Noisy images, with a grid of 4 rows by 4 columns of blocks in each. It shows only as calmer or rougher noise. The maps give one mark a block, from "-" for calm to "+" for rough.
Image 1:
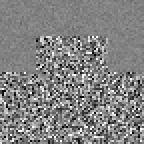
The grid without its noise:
- - - -
- + + -
+ + + +
+ + + +
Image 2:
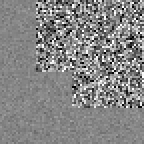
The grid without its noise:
- + + +
- + + +
- - + +
- - - -
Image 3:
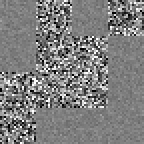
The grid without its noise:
- + - +
- + + -
+ + + -
+ - - -
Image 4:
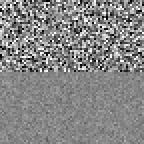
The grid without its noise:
+ + + +
+ + + +
- - - -
- - - -
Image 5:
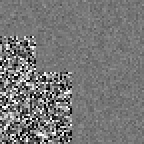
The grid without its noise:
- - - -
+ - - -
+ + - -
+ + - -
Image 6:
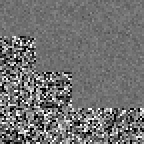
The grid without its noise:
- - - -
+ - - -
+ + - -
+ + + +
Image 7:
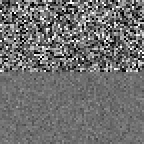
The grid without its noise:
+ + + +
+ + + +
- - - -
- - - -
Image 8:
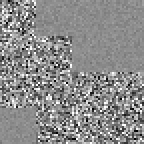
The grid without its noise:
+ - - -
+ + - -
+ + + +
- + + +
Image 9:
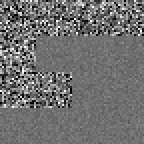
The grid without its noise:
+ + + +
+ - - -
+ + - -
- - - -
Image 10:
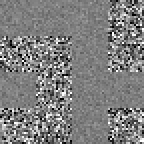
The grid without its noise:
- - - +
+ + - +
- + - -
+ + - +
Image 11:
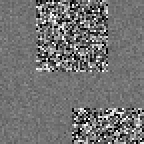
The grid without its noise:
- + + -
- + + -
- - - -
- - + +
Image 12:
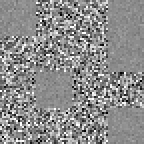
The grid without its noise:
- + + -
+ + + -
+ - + +
+ + + -
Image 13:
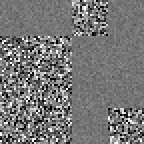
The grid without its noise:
- - + -
+ + - -
+ + - -
+ + - +
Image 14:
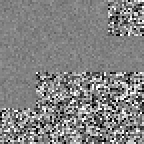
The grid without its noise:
- - - +
- - - -
- + + +
+ + + +
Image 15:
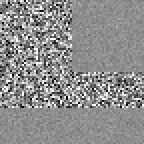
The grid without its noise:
+ + - -
+ + - -
+ + + +
- - - -
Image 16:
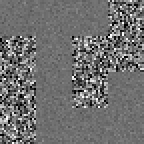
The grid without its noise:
- - - +
+ - + +
+ - + -
+ - - -
